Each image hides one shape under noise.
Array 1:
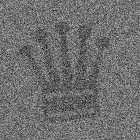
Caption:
dark chess queen
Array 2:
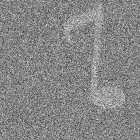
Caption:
light musical note
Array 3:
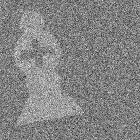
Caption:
light chess bishop
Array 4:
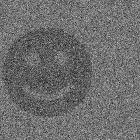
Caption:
dark smiling face
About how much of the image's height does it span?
two thirds
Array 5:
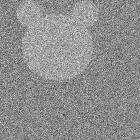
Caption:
light bear's head
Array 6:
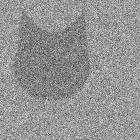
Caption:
dark cat's head
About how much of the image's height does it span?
two thirds
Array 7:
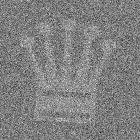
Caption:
light chess queen
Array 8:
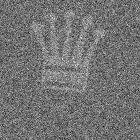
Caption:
light chess queen
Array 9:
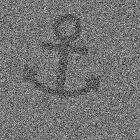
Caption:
dark anchor
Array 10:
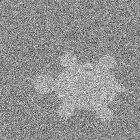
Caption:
light turtle
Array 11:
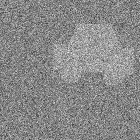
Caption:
light car
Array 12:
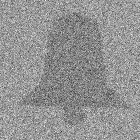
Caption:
dark bell
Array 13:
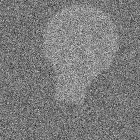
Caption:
light light bulb
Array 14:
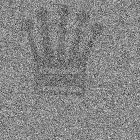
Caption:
dark chess queen
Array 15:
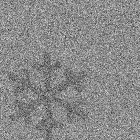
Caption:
dark snowflake
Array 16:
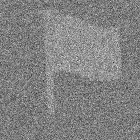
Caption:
light flag
